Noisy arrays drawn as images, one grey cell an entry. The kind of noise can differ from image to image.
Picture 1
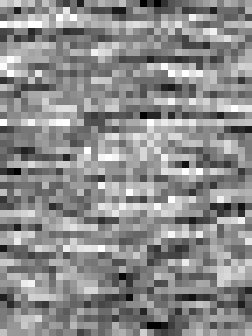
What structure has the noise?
streaked along the rows
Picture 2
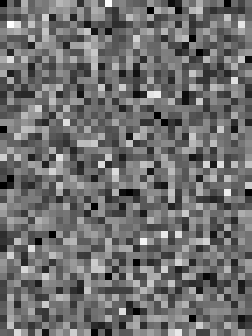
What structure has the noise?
independent entries
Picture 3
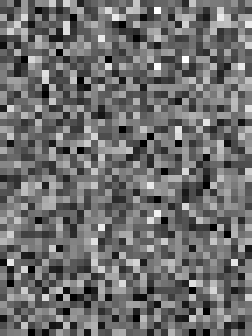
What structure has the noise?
independent entries
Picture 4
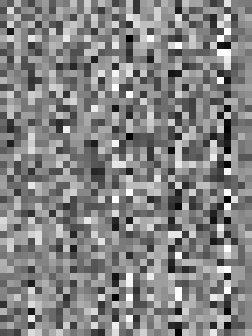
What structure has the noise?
columns of uneven size
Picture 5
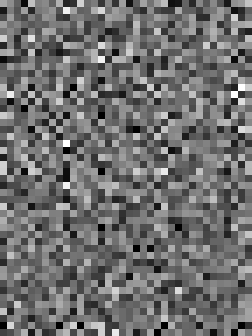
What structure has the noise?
low rank plus noise
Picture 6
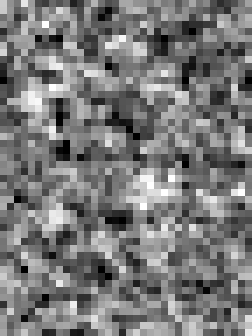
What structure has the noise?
blotchy
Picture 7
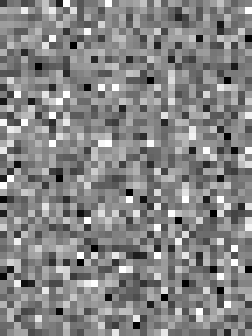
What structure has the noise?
heavy tails
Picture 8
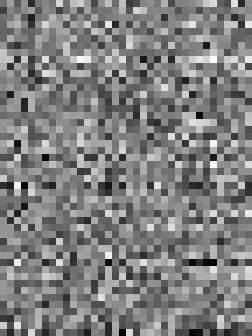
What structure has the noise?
low rank plus noise
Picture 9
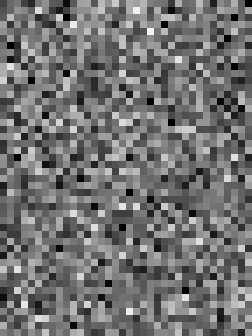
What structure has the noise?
independent entries
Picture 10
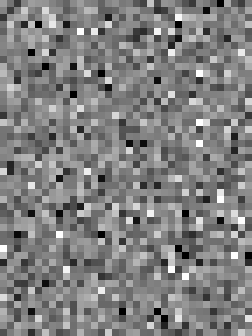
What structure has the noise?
heavy tails
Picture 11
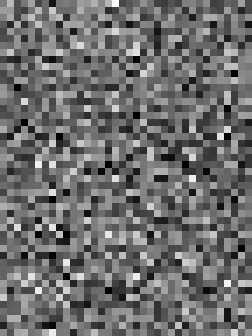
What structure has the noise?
low rank plus noise
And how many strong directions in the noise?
five to eight
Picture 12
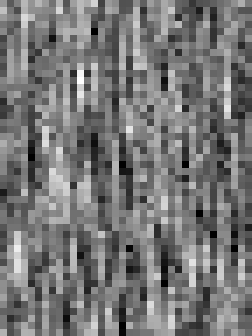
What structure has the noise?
streaked along the columns
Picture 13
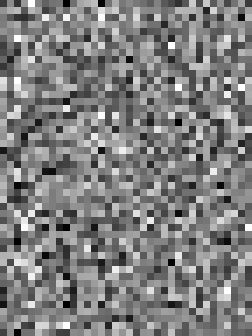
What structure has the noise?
low rank plus noise
